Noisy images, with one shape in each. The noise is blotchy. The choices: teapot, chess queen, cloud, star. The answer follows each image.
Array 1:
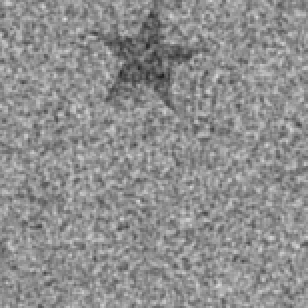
dark star, top middle
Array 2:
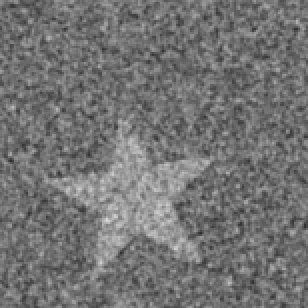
light star
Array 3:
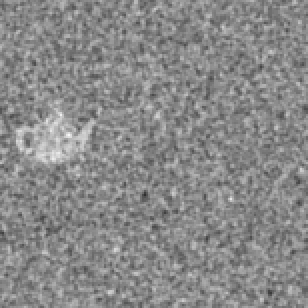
light teapot, middle left
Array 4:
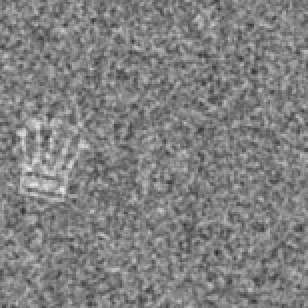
light chess queen, middle left
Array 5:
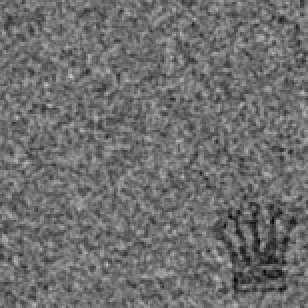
dark chess queen, bottom right
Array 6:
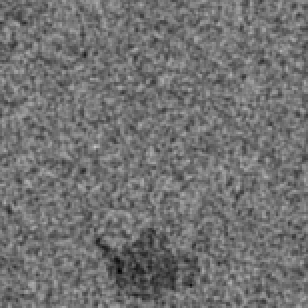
dark teapot, bottom middle
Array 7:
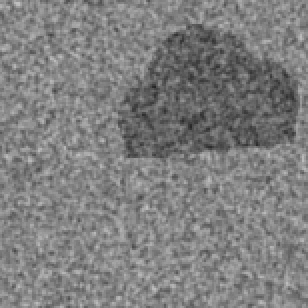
dark cloud
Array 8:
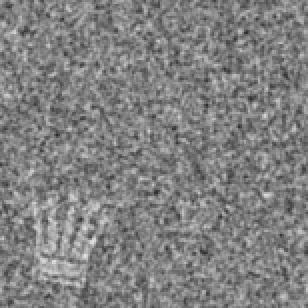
light chess queen, bottom left
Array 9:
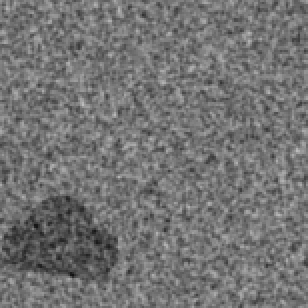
dark cloud, bottom left
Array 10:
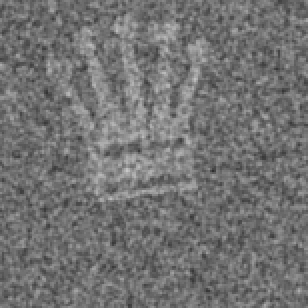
light chess queen
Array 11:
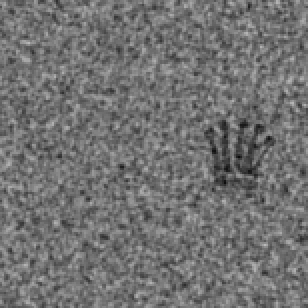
dark chess queen, middle right
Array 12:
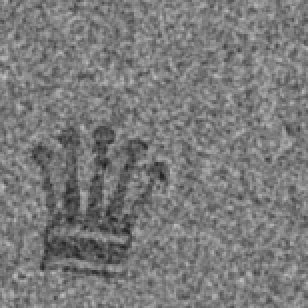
dark chess queen
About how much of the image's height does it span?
half
